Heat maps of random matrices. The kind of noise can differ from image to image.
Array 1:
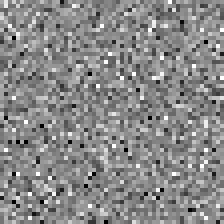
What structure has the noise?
heavy tails
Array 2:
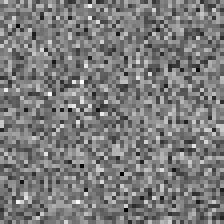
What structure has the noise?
independent entries
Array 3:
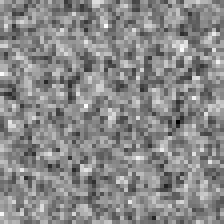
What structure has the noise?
blotchy
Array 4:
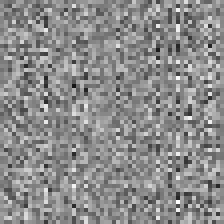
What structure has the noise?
columns of uneven size
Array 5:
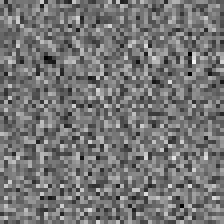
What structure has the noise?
low rank plus noise
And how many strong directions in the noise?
three or four
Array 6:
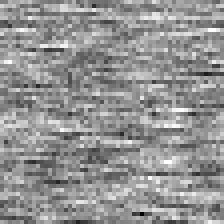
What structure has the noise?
streaked along the rows
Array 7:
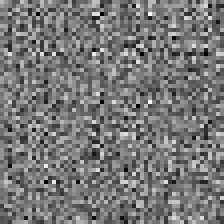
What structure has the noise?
low rank plus noise
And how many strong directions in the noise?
two
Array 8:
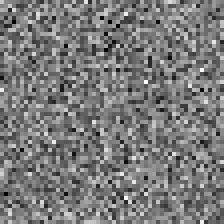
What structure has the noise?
independent entries
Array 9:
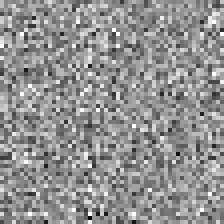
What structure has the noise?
low rank plus noise
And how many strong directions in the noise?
five to eight
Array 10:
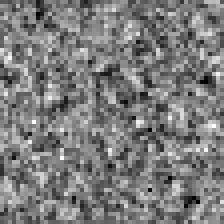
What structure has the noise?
blotchy
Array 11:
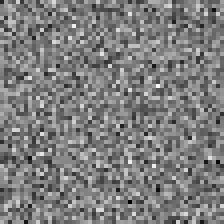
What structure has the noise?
independent entries
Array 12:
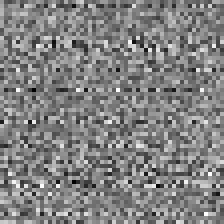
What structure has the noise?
rows of uneven size
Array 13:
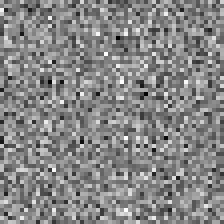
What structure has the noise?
low rank plus noise
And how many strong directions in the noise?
two
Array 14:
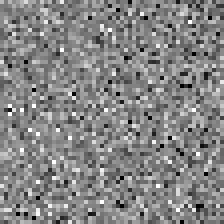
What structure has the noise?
heavy tails
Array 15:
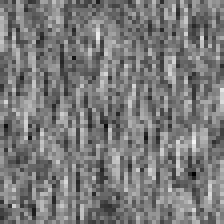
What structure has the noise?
streaked along the columns
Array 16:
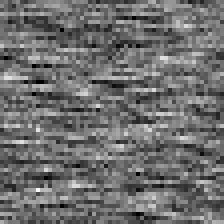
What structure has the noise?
streaked along the rows
